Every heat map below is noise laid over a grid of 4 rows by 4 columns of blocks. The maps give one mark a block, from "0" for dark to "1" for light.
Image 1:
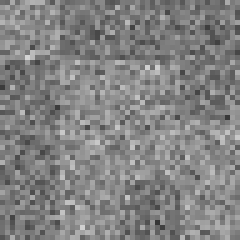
1000
0110
0111
0101
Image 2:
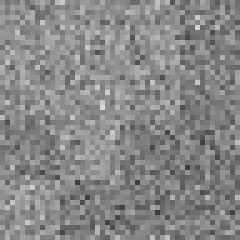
1110
1110
0100
1000
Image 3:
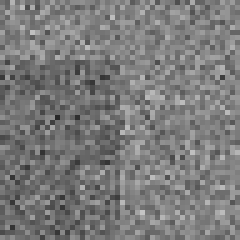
1111
0011
0011
0011
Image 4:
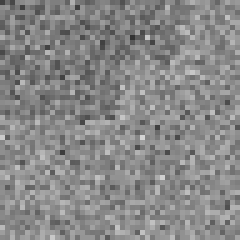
0001
0011
1111
1111
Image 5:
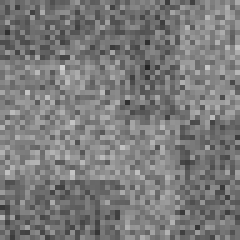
0001
1101
1110
0010
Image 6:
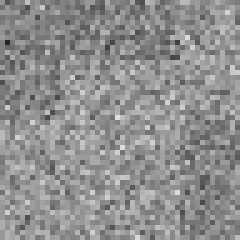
0001
0111
1110
1110
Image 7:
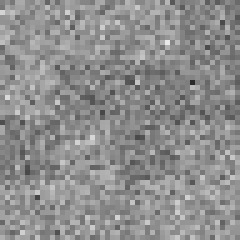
1110
1000
0101
1111
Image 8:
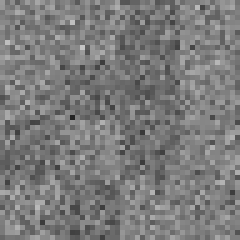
1101
1001
0101
1011
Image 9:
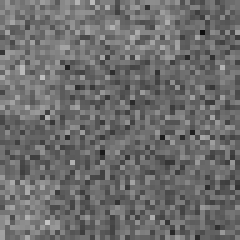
1110
1000
0000
1000
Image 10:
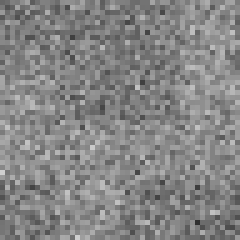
0001
1001
1111
0100
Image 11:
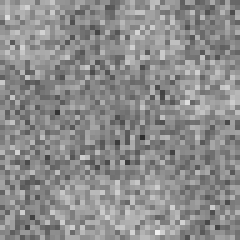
1010
0001
0000
0110
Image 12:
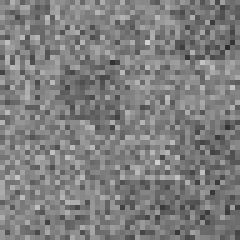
1110
1011
1110
1100
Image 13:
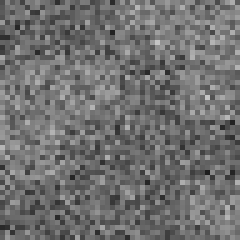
0011
1101
1000
0001
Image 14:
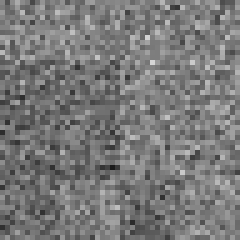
1111
0011
0011
0101
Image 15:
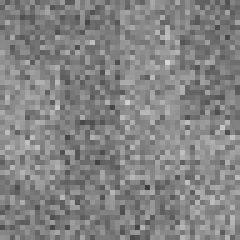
0010
1010
1011
0001
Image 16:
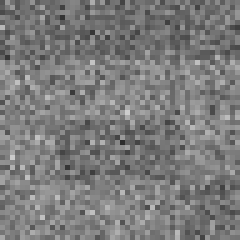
0000
1111
1001
1110
